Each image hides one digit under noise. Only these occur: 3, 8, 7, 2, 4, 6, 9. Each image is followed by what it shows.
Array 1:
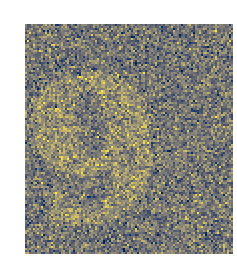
9
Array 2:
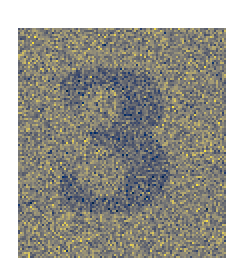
3
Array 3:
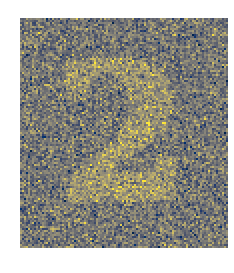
2
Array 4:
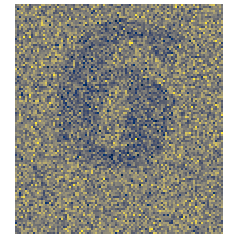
6
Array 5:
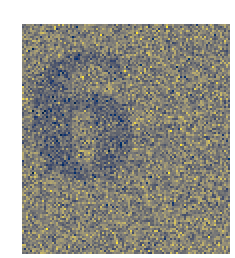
6
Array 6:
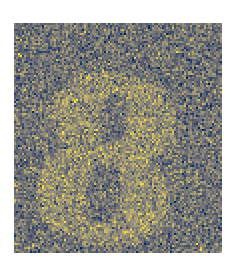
8
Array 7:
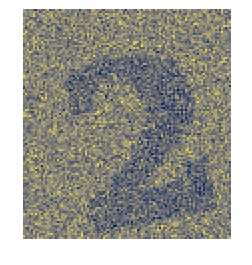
2
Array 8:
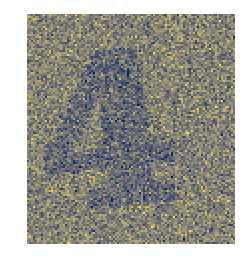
4
